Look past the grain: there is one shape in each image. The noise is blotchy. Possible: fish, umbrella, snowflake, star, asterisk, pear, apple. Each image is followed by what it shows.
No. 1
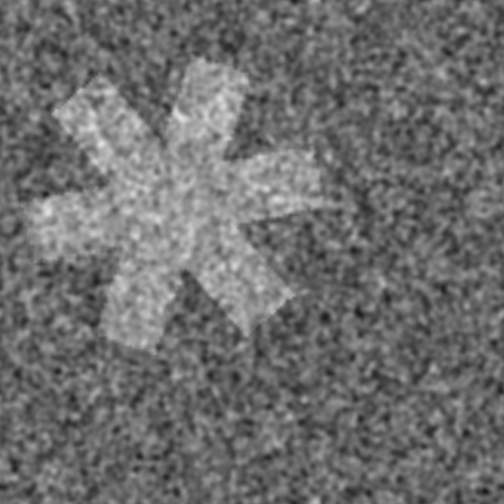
light asterisk
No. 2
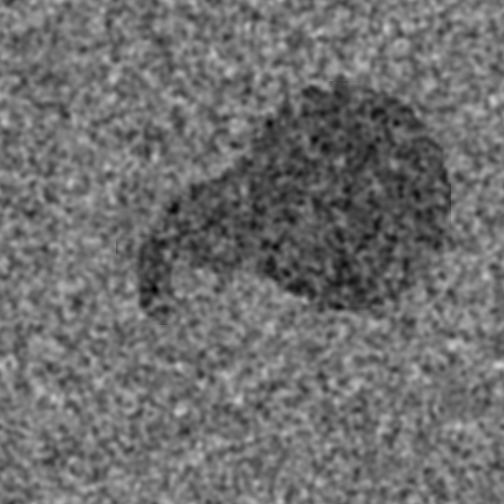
dark pear
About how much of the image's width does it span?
two thirds
